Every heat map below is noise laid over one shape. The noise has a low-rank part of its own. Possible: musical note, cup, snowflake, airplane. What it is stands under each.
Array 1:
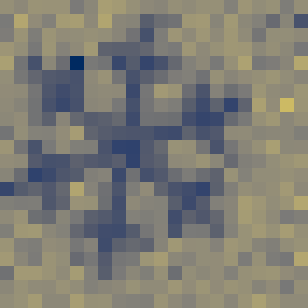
snowflake
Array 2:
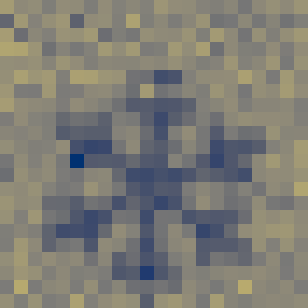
snowflake
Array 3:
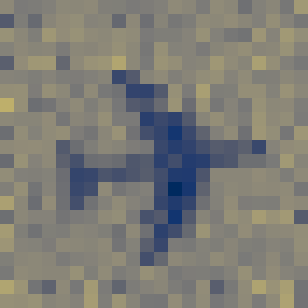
airplane
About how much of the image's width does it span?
two thirds
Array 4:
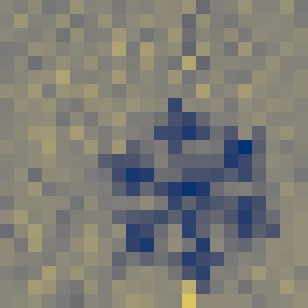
snowflake
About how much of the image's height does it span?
two thirds
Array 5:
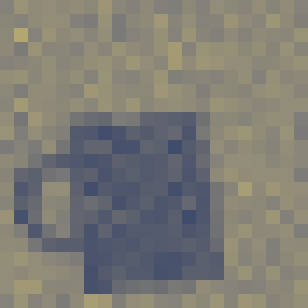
cup
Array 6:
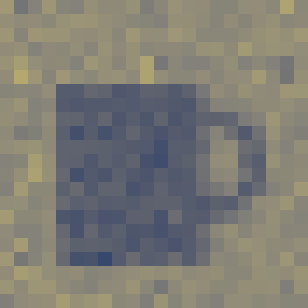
cup
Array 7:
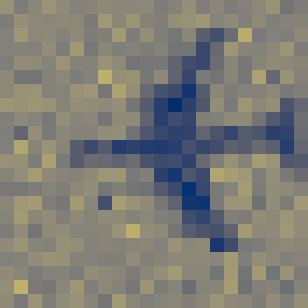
airplane
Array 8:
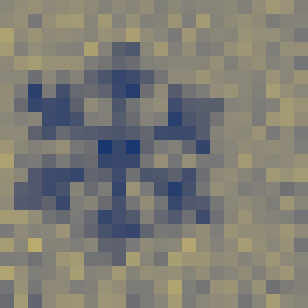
snowflake
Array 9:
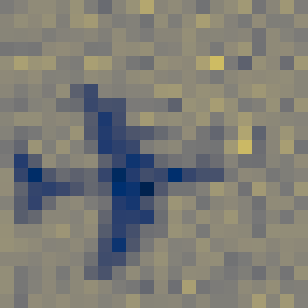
airplane
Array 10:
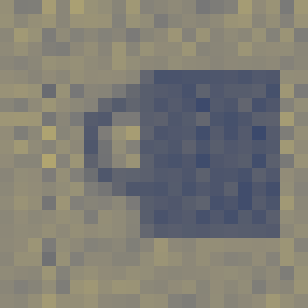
cup
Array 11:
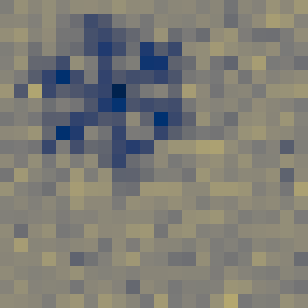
snowflake
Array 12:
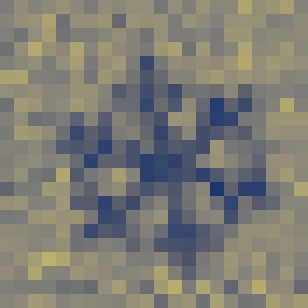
snowflake
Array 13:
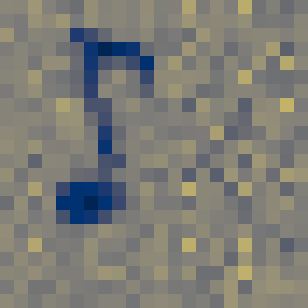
musical note
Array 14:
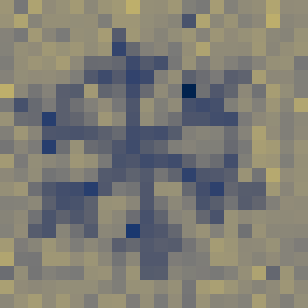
snowflake
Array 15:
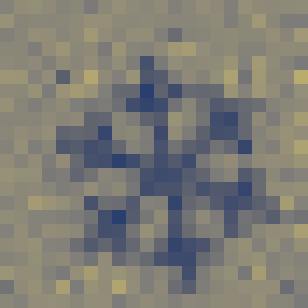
snowflake
